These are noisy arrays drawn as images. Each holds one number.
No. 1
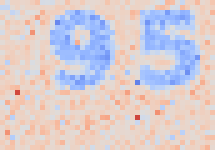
95
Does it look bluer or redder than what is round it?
bluer
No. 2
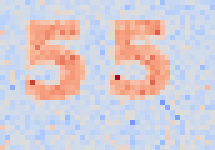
55
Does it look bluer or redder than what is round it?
redder
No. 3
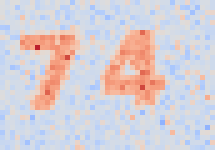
74
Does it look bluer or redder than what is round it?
redder
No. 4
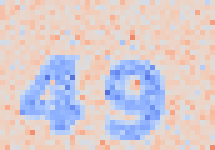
49
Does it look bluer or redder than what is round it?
bluer
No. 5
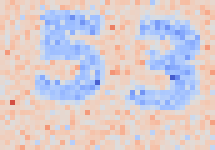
53
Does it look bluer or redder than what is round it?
bluer
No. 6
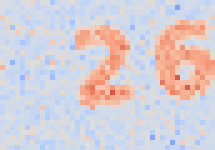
26
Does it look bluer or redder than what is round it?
redder
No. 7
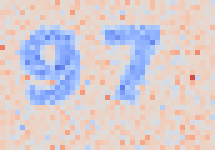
97
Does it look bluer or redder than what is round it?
bluer
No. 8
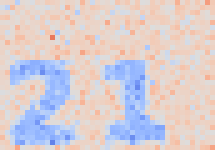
21
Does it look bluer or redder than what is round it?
bluer
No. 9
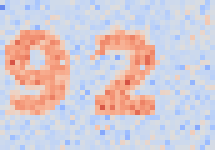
92
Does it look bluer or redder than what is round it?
redder
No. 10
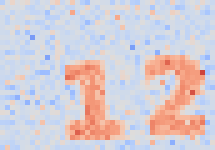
12
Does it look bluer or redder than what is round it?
redder
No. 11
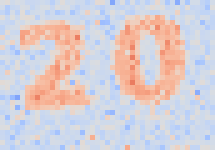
20
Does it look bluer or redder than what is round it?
redder
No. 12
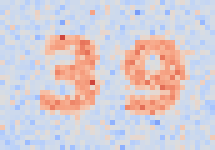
39
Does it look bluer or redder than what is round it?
redder
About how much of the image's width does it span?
two thirds
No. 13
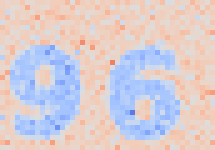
96
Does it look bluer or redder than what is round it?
bluer
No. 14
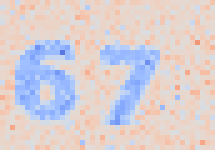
67
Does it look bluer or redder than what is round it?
bluer
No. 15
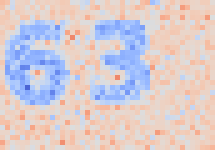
63
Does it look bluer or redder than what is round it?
bluer
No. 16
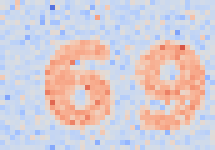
69
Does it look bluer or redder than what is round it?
redder
